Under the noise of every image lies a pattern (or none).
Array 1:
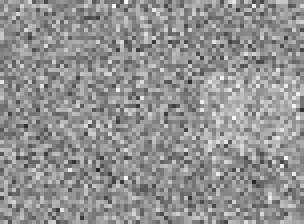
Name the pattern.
one block
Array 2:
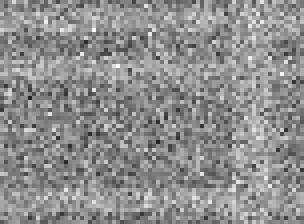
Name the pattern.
bands of rows crossing bands of columns
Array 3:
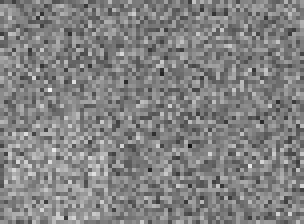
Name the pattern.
one block
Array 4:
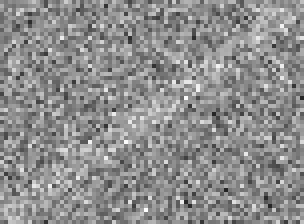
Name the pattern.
a diagonal band
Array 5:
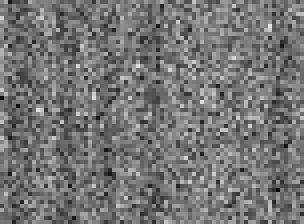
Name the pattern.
bands of columns
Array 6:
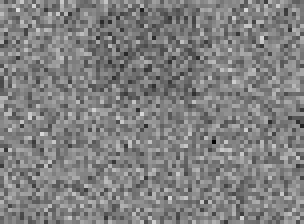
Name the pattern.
one block
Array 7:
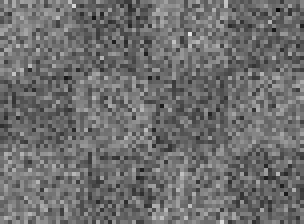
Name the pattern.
a checkerboard
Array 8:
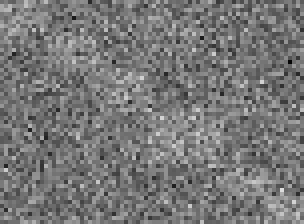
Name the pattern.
blocks along the diagonal
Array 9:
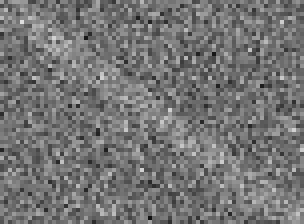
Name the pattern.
a diagonal band
